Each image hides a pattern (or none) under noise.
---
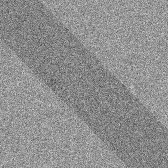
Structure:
a diagonal band
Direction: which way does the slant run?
top left to bottom right
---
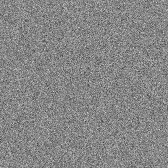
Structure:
only noise
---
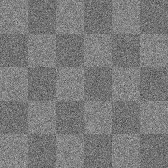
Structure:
a checkerboard
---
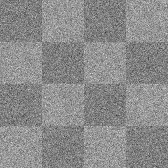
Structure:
a checkerboard
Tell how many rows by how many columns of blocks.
4 by 4
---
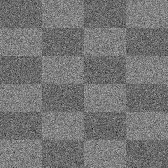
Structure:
a checkerboard
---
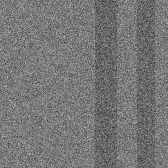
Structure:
bands of columns
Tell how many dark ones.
2
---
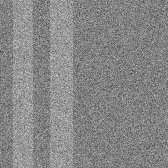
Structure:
bands of columns
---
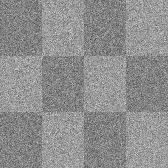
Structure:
a checkerboard
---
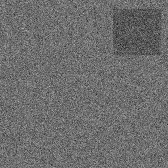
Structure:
one block
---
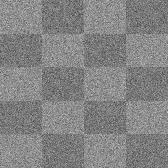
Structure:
a checkerboard
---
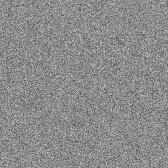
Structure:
only noise
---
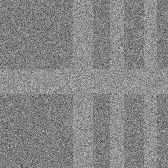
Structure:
bands of rows crossing bands of columns
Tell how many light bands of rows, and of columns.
1 and 3
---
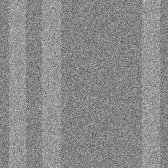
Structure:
bands of columns
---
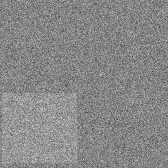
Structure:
one block
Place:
bottom left
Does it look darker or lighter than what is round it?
lighter
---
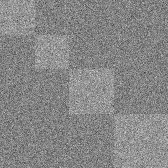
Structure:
blocks along the diagonal
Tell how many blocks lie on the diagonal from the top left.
4
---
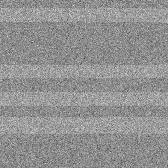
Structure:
bands of rows
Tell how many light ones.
4
